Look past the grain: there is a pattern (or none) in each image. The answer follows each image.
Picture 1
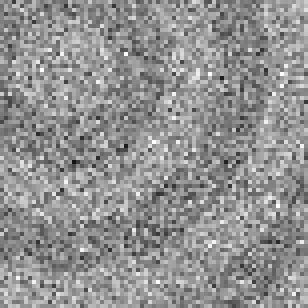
rings round one point
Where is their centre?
top left
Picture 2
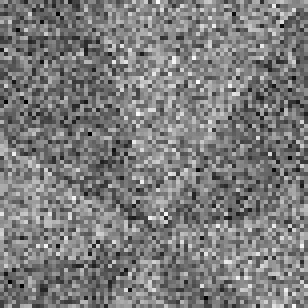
spokes from one point
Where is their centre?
bottom middle
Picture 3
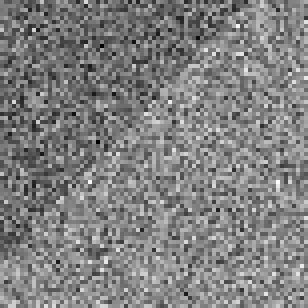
a sharp edge
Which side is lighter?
bottom right
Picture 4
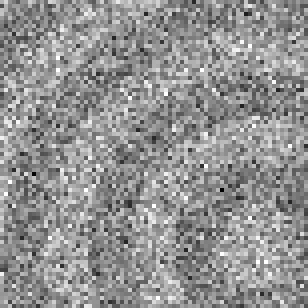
rings round one point
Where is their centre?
bottom right
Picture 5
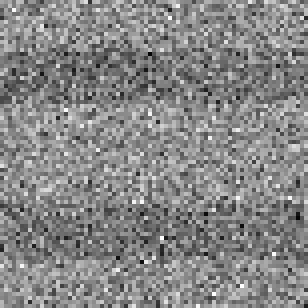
horizontal stripes
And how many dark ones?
2
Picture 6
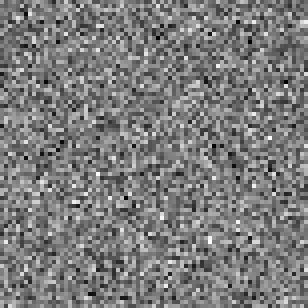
only noise
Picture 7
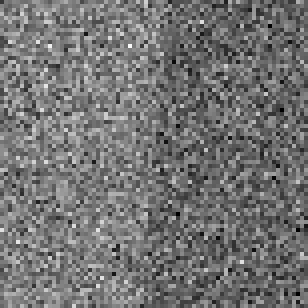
a sharp edge
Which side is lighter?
left
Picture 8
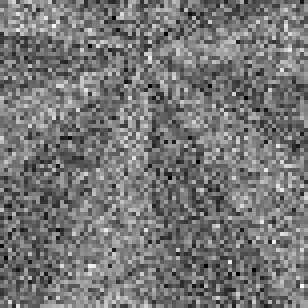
spokes from one point
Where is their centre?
top middle
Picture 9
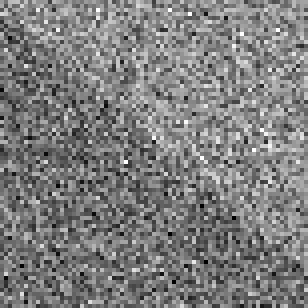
a sharp edge
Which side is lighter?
top right
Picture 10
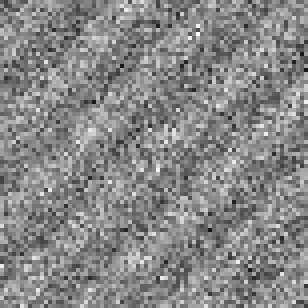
diagonal stripes
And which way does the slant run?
bottom left to top right
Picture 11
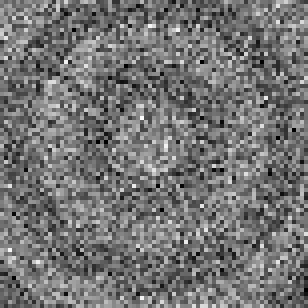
rings round one point
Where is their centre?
centre
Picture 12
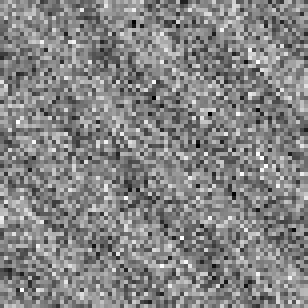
diagonal stripes
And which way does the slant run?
top left to bottom right
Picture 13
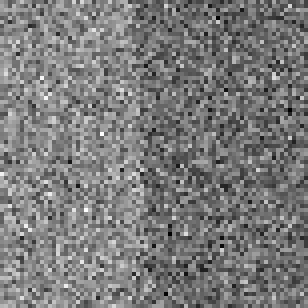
a sharp edge
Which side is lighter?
left
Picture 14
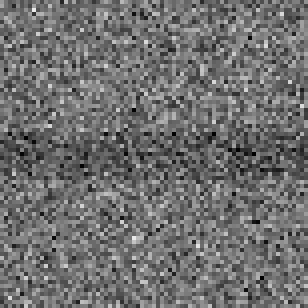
one horizontal stripe
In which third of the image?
middle
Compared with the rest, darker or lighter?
darker
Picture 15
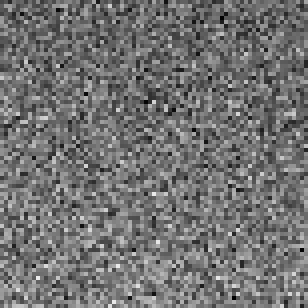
a smooth slope
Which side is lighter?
bottom
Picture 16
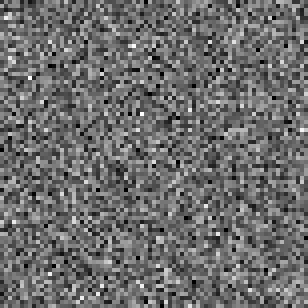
only noise
